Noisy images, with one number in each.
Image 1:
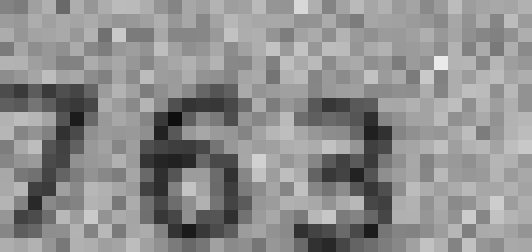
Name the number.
763
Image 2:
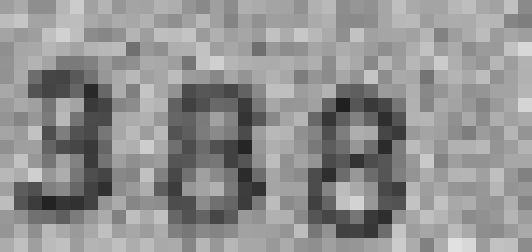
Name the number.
388
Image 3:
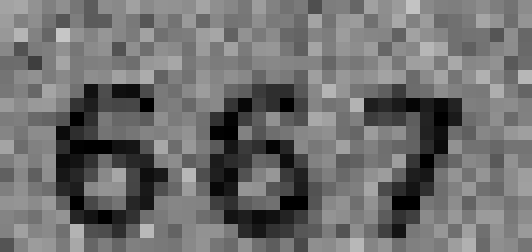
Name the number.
667
